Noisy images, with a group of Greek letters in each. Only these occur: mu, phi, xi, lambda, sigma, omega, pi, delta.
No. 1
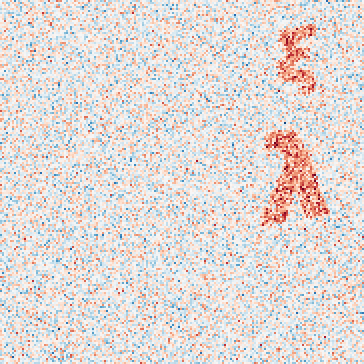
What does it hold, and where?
top right: xi; middle right: lambda
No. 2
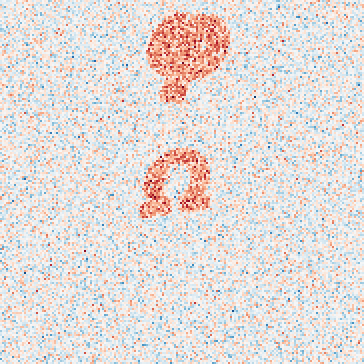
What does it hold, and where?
top middle: phi; centre: omega
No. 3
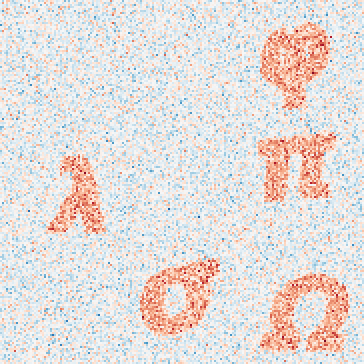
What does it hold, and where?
top right: phi; middle left: lambda; middle right: pi; bottom middle: sigma; bottom right: omega
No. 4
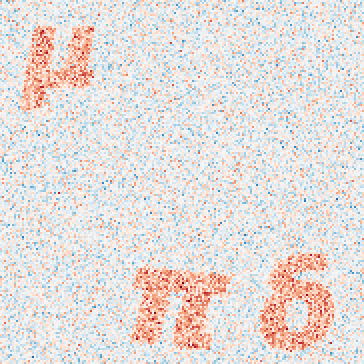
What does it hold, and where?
top left: mu; bottom middle: pi; bottom right: delta
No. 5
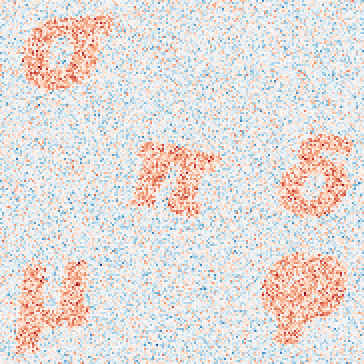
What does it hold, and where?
top left: sigma; centre: pi; middle right: delta; bottom left: mu; bottom right: phi
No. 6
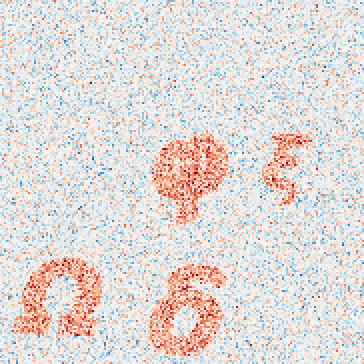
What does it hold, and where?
centre: phi; middle right: xi; bottom left: omega; bottom middle: delta
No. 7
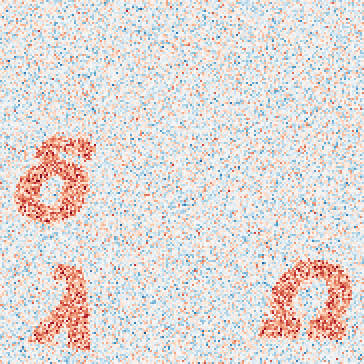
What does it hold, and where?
middle left: delta; bottom left: lambda; bottom right: omega
